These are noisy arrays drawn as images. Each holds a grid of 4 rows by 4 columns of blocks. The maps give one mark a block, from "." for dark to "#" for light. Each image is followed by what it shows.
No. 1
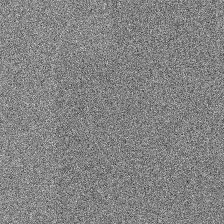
# # . .
# . . .
# . . .
# . . .
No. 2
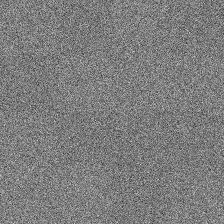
# . # .
. # # #
# . . .
# # . #
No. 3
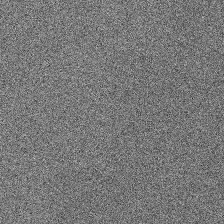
# # # .
# # . .
# # . .
# . . .
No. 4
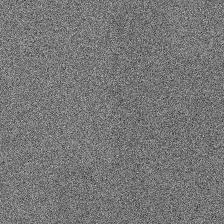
# # . #
# # . .
# # . .
# . . .
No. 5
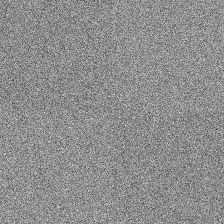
. . # #
. . # #
# # . .
# # . .
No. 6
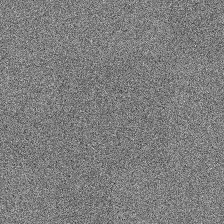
# # # .
# . . #
. . . #
# . # #
